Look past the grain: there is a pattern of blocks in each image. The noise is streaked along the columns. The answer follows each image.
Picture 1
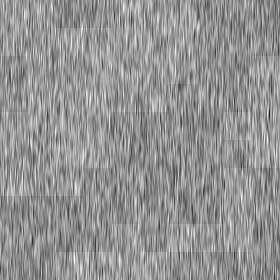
mirrored about the diagonal from the top left
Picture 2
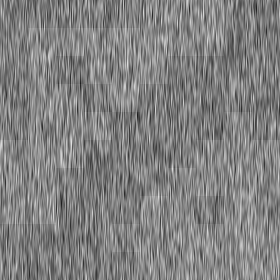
mirrored about the diagonal from the top left
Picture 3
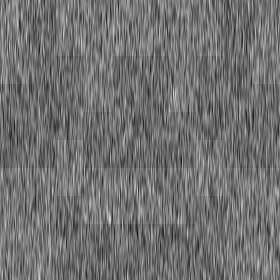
left and right mirror each other
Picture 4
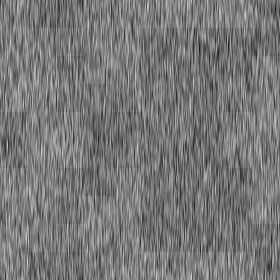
top and bottom mirror each other
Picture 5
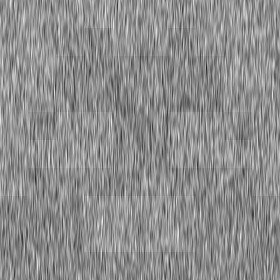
left and right mirror each other
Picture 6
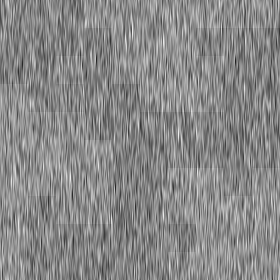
mirrored about the diagonal from the top left
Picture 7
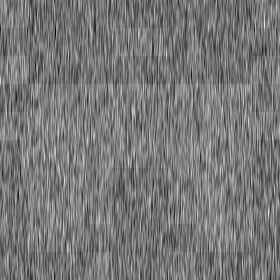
left and right mirror each other
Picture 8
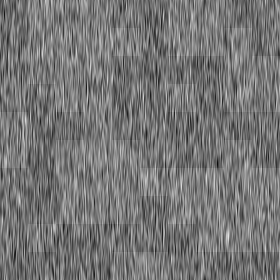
mirrored about the diagonal from the bottom left
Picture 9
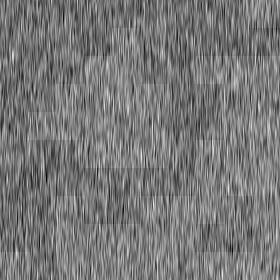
mirrored about the diagonal from the top left
